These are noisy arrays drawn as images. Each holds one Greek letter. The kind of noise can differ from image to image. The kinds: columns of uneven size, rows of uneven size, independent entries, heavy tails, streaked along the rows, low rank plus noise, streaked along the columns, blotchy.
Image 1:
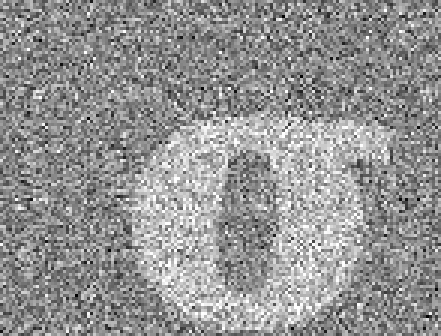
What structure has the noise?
low rank plus noise
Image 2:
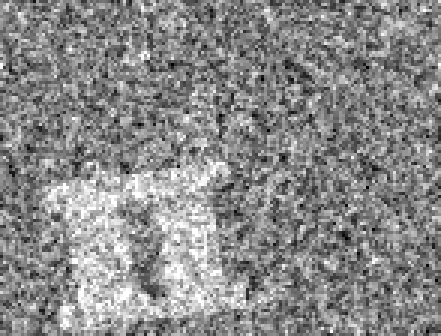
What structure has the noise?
blotchy
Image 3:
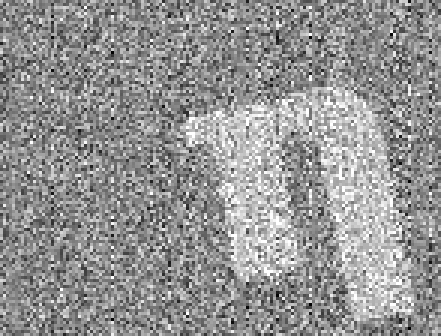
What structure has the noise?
columns of uneven size
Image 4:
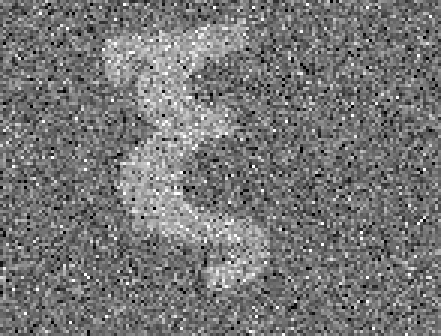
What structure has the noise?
heavy tails
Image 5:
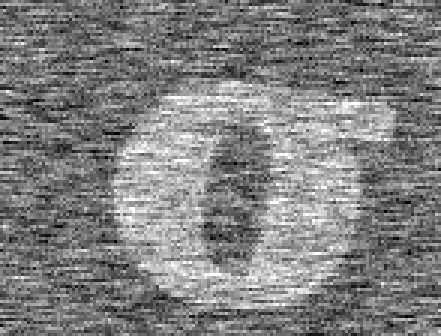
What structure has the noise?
streaked along the rows
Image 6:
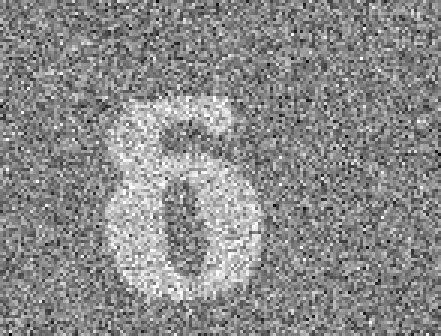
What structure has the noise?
independent entries
